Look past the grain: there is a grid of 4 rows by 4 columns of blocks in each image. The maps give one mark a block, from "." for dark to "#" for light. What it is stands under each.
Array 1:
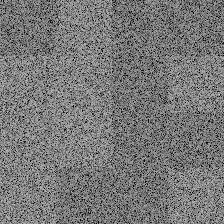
.#..
##.#
##..
#..#
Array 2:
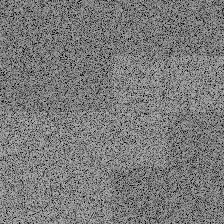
....
..##
###.
##..
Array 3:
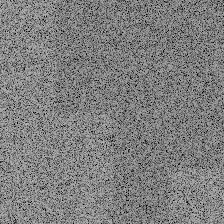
#...
#...
##..
##.#
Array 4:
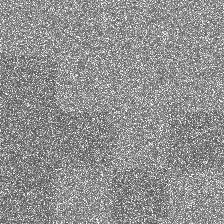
####
.###
..#.
.#.#
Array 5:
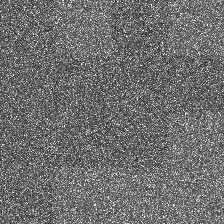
.#.#
....
...#
.###
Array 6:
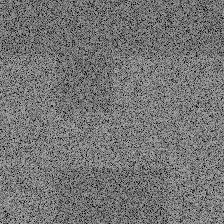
....
#.##
####
#..#
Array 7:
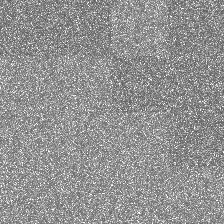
..#.
##..
###.
####
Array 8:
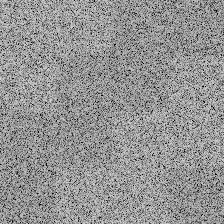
##..
#..#
..##
.##.
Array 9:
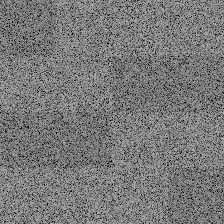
.###
##..
..##
###.
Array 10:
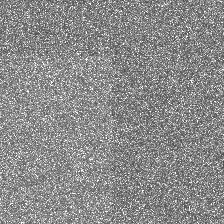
....
##..
##..
##..
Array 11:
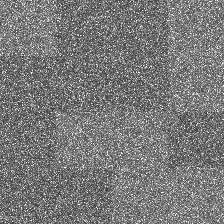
#..#
...#
.##.
..##
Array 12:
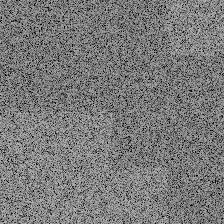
...#
....
##..
###.
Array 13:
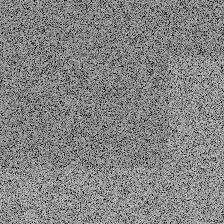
....
...#
...#
####
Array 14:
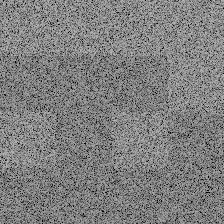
####
...#
#.#.
....
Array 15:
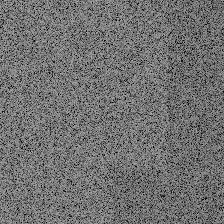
###.
###.
###.
##..
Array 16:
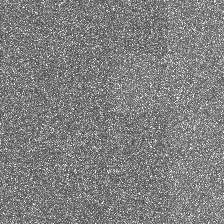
...#
..##
...#
...#
